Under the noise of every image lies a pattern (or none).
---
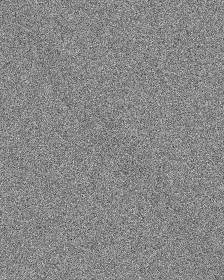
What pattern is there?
a diagonal band
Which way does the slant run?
top left to bottom right
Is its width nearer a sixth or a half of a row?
a sixth
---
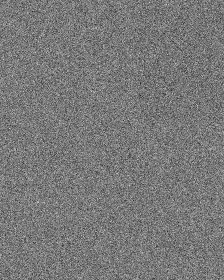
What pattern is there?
one block
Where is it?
top right
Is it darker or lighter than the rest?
darker
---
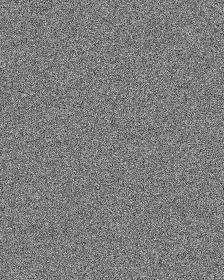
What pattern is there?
only noise
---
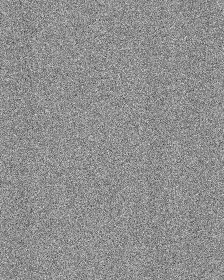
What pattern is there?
bands of columns
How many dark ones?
3
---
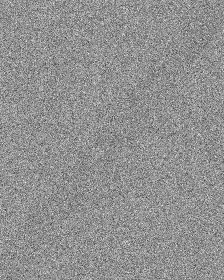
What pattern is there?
a diagonal band
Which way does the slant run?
bottom left to top right
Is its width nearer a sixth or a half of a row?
a sixth
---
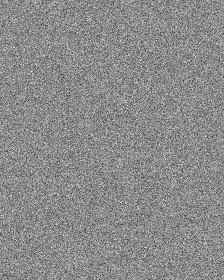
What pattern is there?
only noise
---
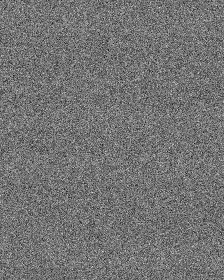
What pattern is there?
bands of rows
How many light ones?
4
